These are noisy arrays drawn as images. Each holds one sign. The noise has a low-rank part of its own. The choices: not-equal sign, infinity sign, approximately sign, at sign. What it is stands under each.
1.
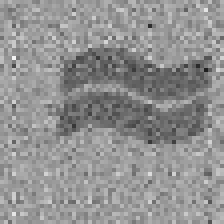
approximately sign
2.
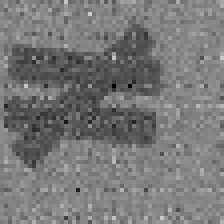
not-equal sign
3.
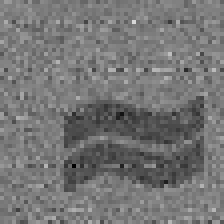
approximately sign
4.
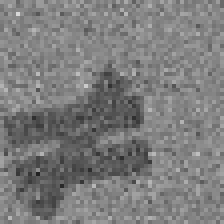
not-equal sign
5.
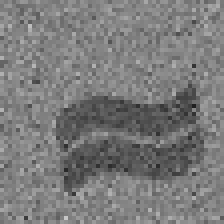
approximately sign
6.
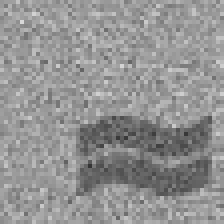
approximately sign
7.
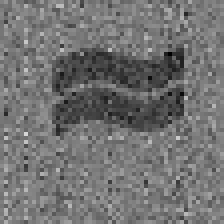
approximately sign
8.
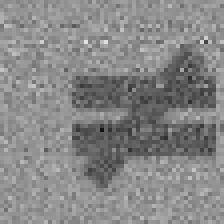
not-equal sign
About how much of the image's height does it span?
two thirds
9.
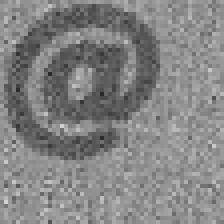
at sign
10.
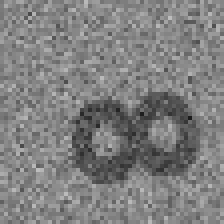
infinity sign
